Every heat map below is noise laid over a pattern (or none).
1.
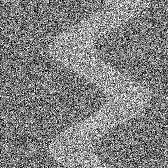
a wavy band
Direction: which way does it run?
top to bottom
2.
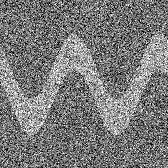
a wavy band
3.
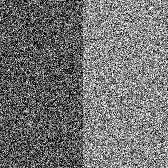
a sharp edge
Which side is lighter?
right
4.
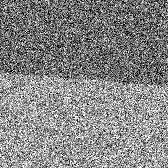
a sharp edge
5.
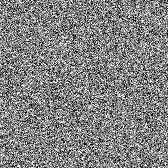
only noise
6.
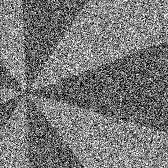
spokes from one point
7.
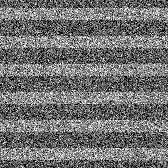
horizontal stripes
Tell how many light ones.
6
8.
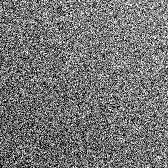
a smooth slope
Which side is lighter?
top right
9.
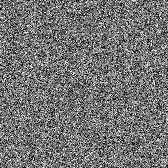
only noise
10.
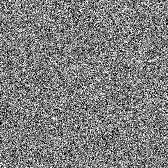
only noise
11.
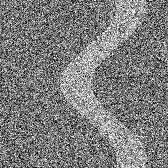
a wavy band
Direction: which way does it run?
top to bottom
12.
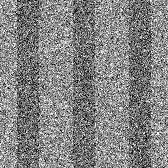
vertical stripes
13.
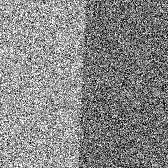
a sharp edge
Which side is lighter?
left
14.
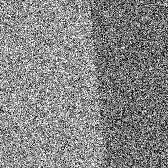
a sharp edge
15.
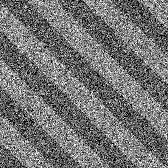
diagonal stripes
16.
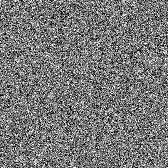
only noise
